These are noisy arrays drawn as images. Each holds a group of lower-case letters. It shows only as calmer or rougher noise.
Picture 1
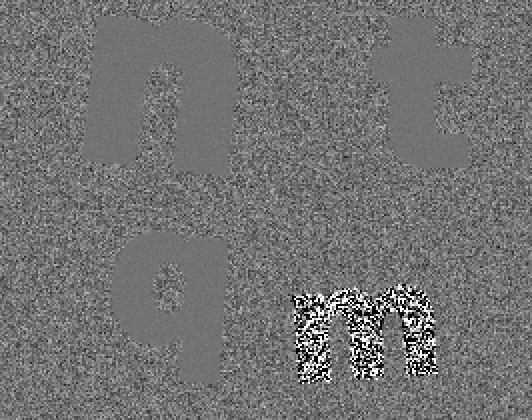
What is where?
top left: calm n; top right: calm t; bottom left: calm q; bottom right: rough m
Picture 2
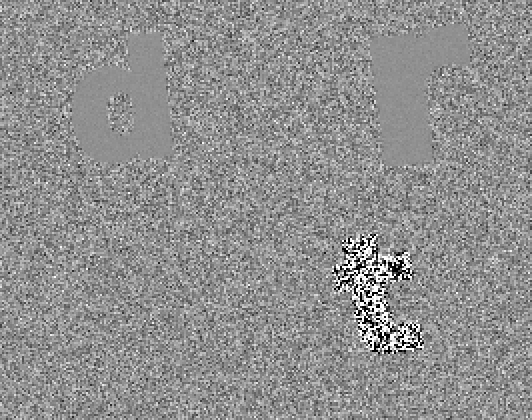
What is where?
top left: calm d; top right: calm r; bottom right: rough t
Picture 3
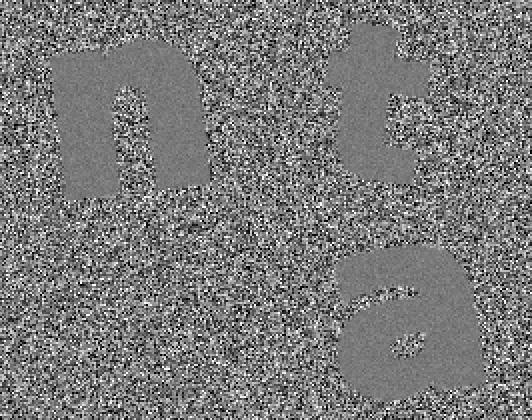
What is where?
top left: calm n; top right: calm t; bottom right: calm a
